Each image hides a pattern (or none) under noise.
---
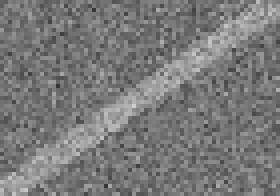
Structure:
a diagonal band
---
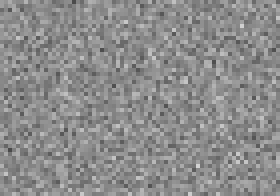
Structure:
only noise
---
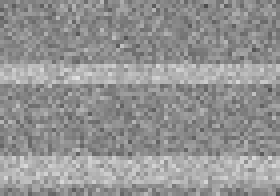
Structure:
bands of rows
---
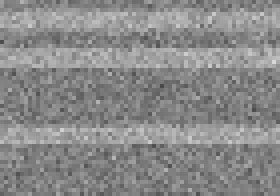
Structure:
bands of rows
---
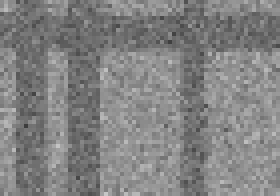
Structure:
bands of rows crossing bands of columns
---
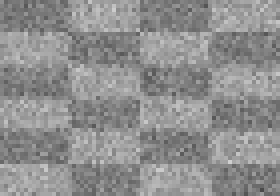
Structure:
a checkerboard
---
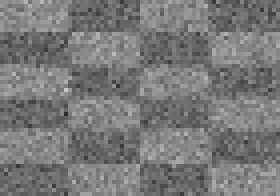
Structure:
a checkerboard
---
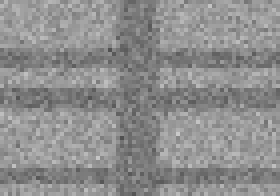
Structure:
bands of rows crossing bands of columns
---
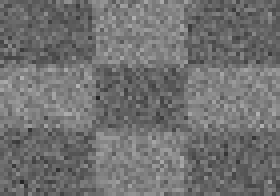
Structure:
a checkerboard
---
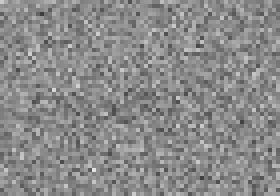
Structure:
only noise
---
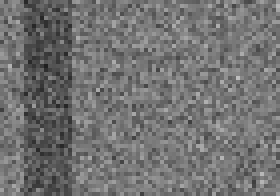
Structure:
one band of columns
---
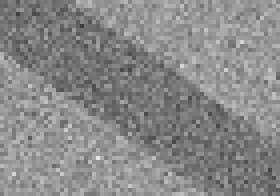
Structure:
a diagonal band
